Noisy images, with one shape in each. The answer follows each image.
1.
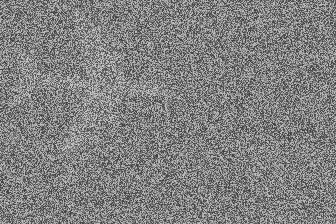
airplane
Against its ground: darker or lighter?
lighter
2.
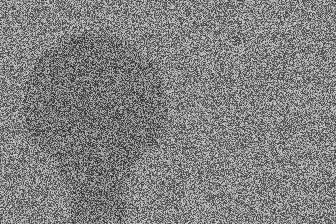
light bulb
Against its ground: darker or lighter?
darker
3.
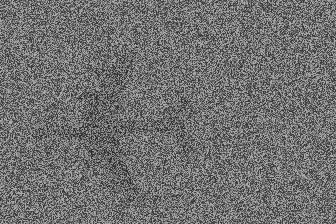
airplane
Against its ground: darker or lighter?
darker
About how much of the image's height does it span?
two thirds
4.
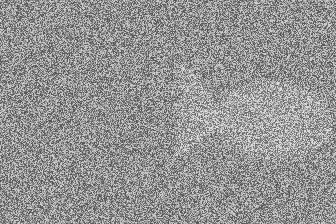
fish
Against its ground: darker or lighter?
lighter
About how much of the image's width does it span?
half
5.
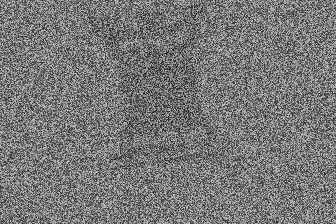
chess rook
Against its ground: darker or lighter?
darker
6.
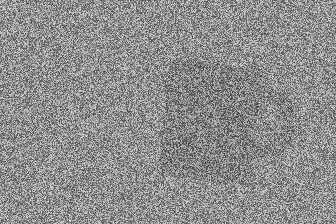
cup
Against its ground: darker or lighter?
darker
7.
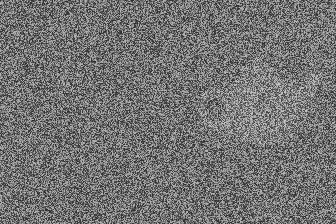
teapot
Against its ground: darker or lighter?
lighter
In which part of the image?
middle right
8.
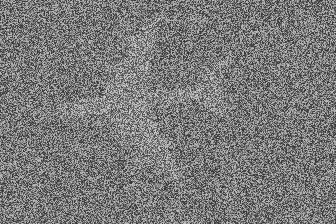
airplane
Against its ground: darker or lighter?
lighter
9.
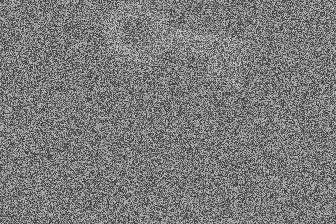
key
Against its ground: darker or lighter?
lighter
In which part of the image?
top middle
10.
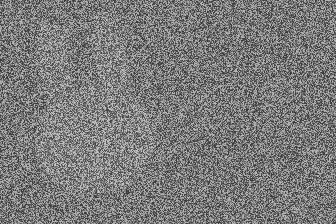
rabbit's head
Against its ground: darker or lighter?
lighter
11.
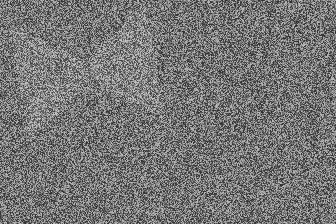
bow tie
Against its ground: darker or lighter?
lighter
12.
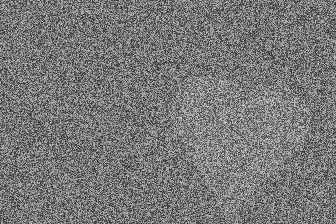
heart
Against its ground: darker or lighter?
lighter
